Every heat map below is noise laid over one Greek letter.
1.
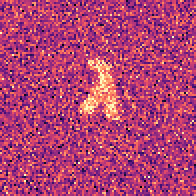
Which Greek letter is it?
lambda
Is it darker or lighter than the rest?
lighter
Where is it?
centre
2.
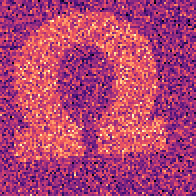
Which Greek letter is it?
omega
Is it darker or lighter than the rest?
lighter
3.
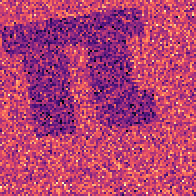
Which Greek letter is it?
pi
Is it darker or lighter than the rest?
darker
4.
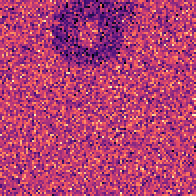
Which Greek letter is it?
sigma
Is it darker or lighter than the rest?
darker
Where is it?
top middle
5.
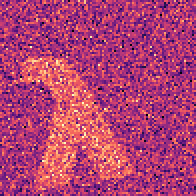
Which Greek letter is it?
lambda
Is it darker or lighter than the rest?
lighter
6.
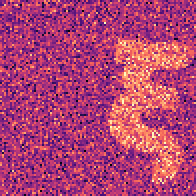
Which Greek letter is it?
xi
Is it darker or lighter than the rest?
lighter
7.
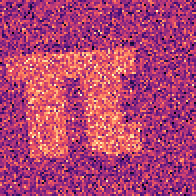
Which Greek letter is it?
pi
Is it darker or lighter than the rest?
lighter
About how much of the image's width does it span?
two thirds
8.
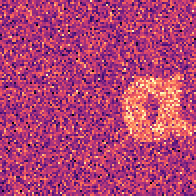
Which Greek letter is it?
alpha
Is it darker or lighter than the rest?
lighter
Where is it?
middle right
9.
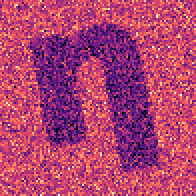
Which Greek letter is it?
eta
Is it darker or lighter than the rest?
darker
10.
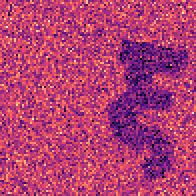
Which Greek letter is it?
xi
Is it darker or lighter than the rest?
darker
